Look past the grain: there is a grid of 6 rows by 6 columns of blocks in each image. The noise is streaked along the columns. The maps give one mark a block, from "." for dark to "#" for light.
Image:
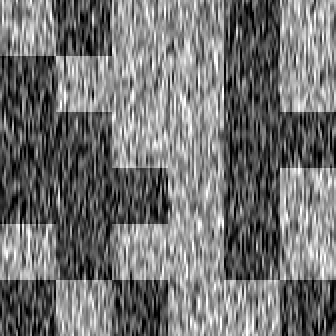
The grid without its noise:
# . # # . #
. # # # . #
. . # # . .
. . . # . #
# . # # . #
. # . # # .
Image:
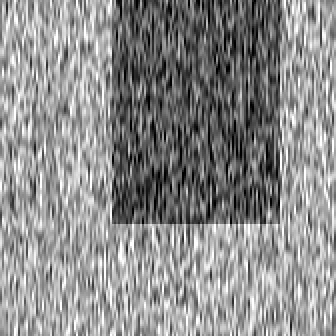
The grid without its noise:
# # . . . #
# # . . . #
# # . . . #
# # . . . #
# # # # # #
# # # # # #
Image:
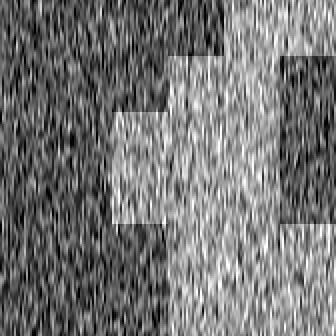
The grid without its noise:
. . . . # #
. . . # # .
. . # # # .
. . # # # .
. . . # # #
. . . # # #
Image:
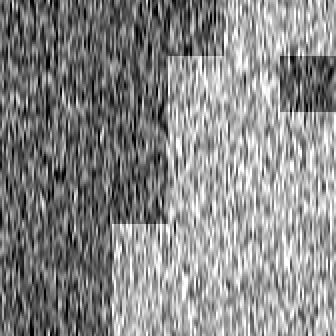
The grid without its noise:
. . . . # #
. . . # # .
. . . # # #
. . . # # #
. . # # # #
. . # # # #
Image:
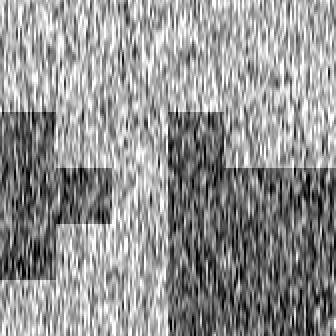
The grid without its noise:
# # # # # #
# # # # # #
. # # . # #
. . # . . .
. # # . . .
# # # . . .
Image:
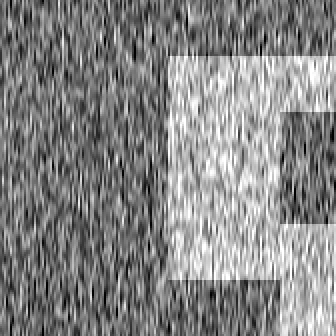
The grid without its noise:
. . . . . .
. . . # # #
. . . # # .
. . . # # .
. . . # # #
. . . . . #
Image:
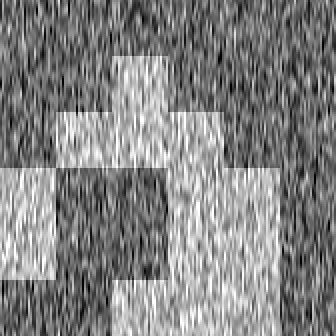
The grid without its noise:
. . . . . .
. . # . . .
. # # # . .
# . . # # .
# . . # # .
. . # # # .
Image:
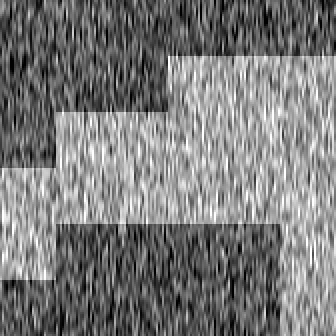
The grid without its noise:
. . . . . .
. . . # # #
. # # # # #
# # # # # #
# . . . . #
. . . . . #
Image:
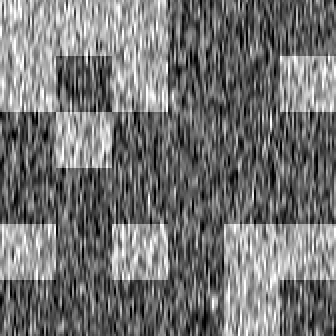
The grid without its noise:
# # # . . .
# . # . . #
. # . . . .
. . . . . .
# . # . # #
. . . . # .
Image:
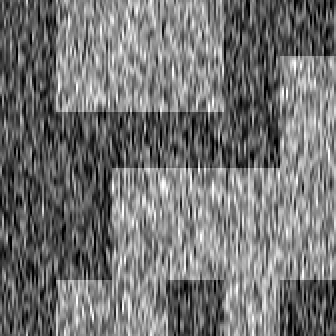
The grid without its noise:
. # # # . .
. # # # . #
. . . . . #
. . # # # #
. . # # # #
. # # . # .
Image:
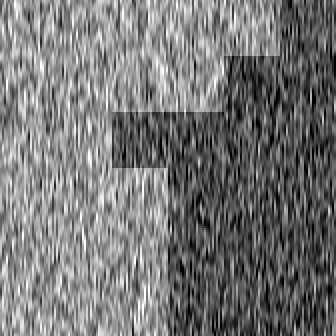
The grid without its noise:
# # # # # .
# # # # . .
# # . . . .
# # # . . .
# # # . . .
# # # . . .
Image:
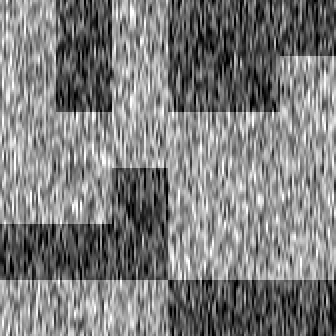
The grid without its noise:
# . # . . .
# . # . . #
# # # # # #
# # . # # #
. . . # # #
# # # . . .
